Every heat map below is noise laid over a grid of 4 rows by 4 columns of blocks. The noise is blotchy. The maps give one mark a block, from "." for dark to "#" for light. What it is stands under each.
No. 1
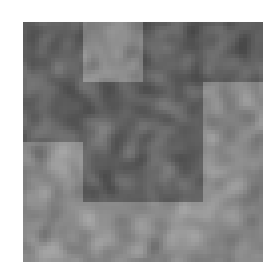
. # . .
. . . #
# . . #
# # # #
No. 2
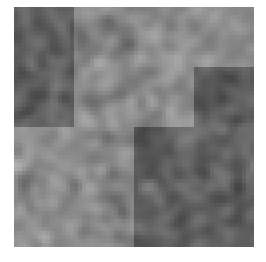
. # # #
. # # .
# # . .
# # . .
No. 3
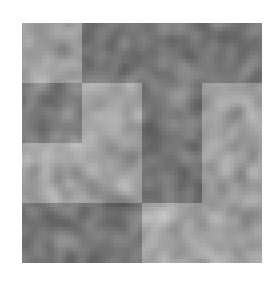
# . . .
. # . #
# # . #
. . # #
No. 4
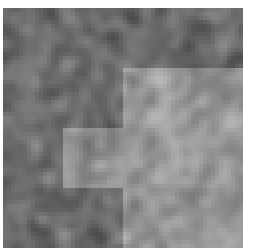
. . . .
. . # #
. # # #
. . # #
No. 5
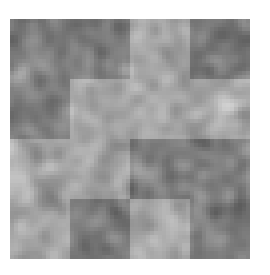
. . # .
. # # #
# # . .
# . # .
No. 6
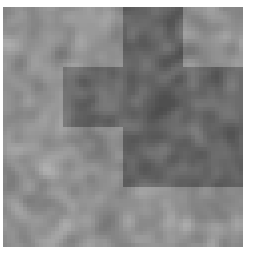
# # . #
# . . .
# # . .
# # # #
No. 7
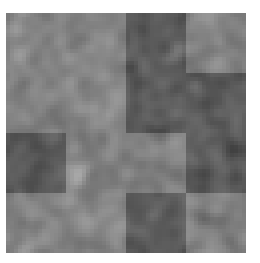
# # . #
# # . .
. # # .
# # . #
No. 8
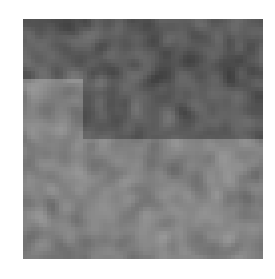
. . . .
# . . .
# # # #
# # # #
